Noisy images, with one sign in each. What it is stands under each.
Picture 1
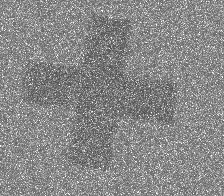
dark plus sign
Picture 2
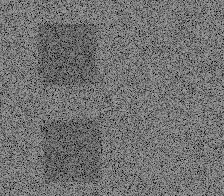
dark colon
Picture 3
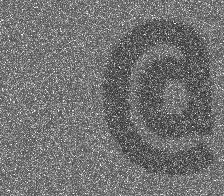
dark at sign
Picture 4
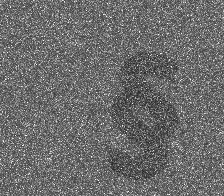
dark section sign
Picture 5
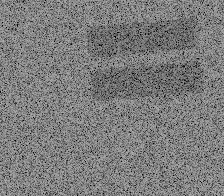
dark equals sign
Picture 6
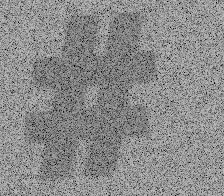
dark hash sign
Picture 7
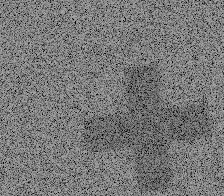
dark plus sign
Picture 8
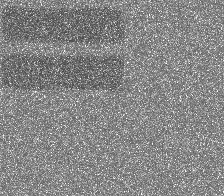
dark equals sign
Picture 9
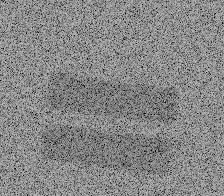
dark equals sign
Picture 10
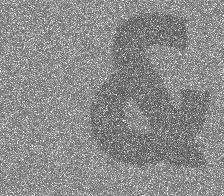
dark ampersand
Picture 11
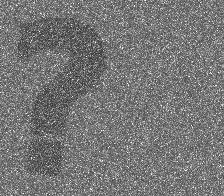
dark question mark
